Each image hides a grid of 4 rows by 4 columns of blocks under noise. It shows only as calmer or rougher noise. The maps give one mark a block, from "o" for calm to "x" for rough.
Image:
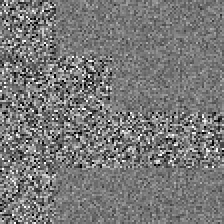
x o o o
x x o o
x x x x
x o o o
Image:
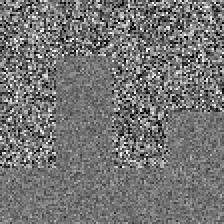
x x x x
x o x x
x o x o
o o o o
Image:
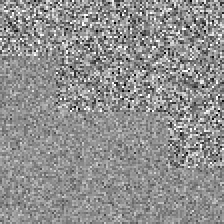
x x x x
o x x x
o o o x
o o o o
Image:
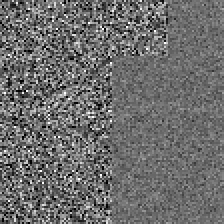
x x x o
x x o o
x x o o
x x o o
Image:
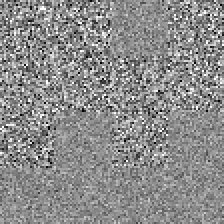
x x o x
x x x x
x o x o
o o o o
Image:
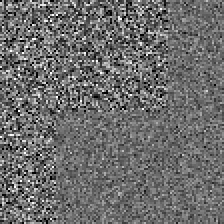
x x x o
x x x o
x o o o
x o o o
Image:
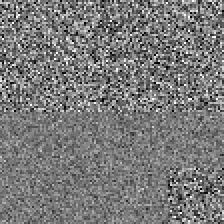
x x x x
x x x x
o o o o
o o o x
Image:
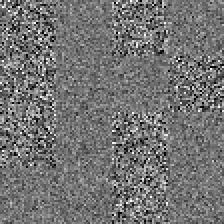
x o x o
x o o x
x o x o
o o x o
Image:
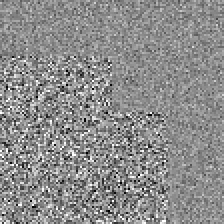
o o o o
x x o o
x x x o
x x x o
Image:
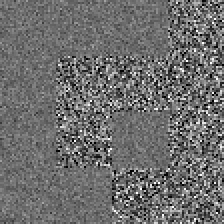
o o o x
o x x x
o x o x
o o x x
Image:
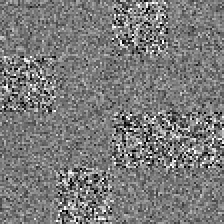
o o x o
x o o o
o o x x
o x o o
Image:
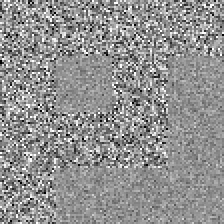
x x x x
x o x o
x x x o
x o o o
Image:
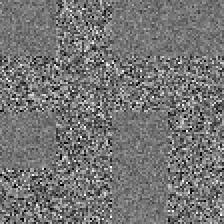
o x o o
x x x x
o x o x
x x o x
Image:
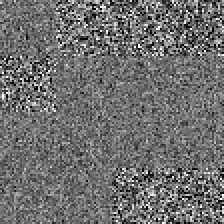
o x x x
x o o o
o o o o
o o x x
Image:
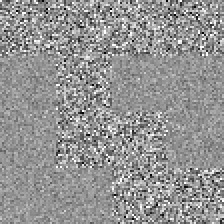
x x x x
o x o o
o x x o
o o x x
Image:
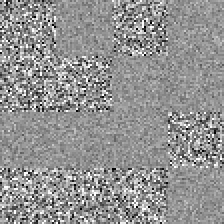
x o x o
x x o o
o o o x
x x x o
